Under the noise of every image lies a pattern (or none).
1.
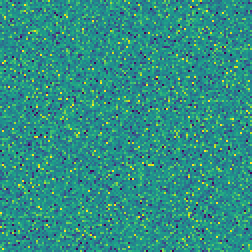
only noise
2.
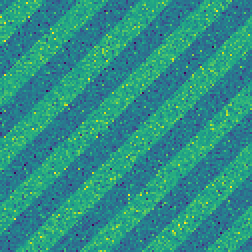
diagonal stripes
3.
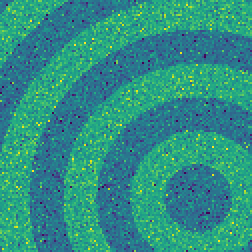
rings round one point
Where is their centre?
bottom right
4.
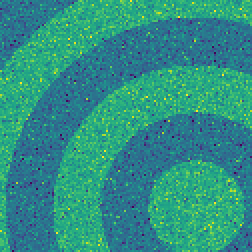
rings round one point
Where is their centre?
bottom right
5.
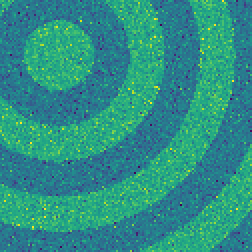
rings round one point
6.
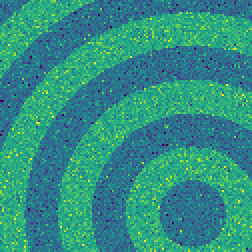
rings round one point
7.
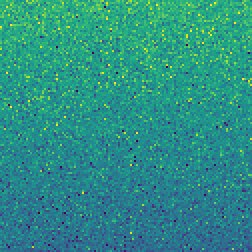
a smooth slope
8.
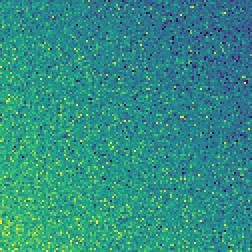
a smooth slope
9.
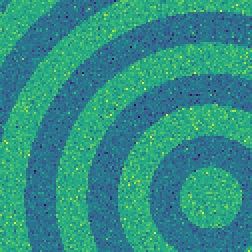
rings round one point
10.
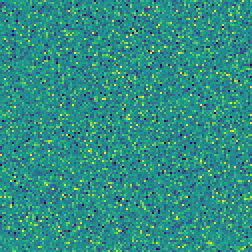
only noise
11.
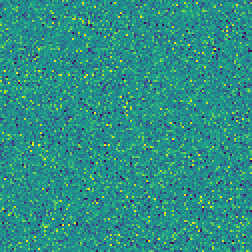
only noise
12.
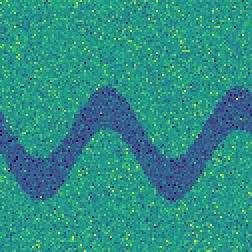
a wavy band
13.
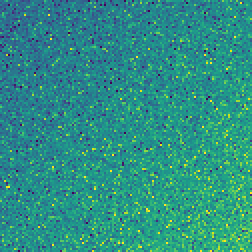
a smooth slope
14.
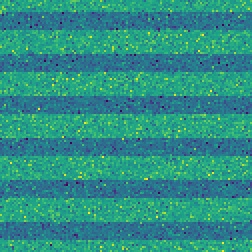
horizontal stripes
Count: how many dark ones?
6
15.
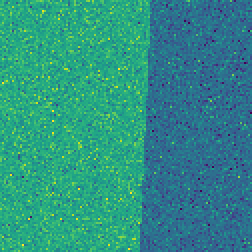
a sharp edge
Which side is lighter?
left
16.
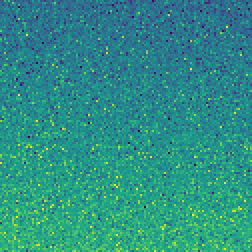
a smooth slope
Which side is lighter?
bottom
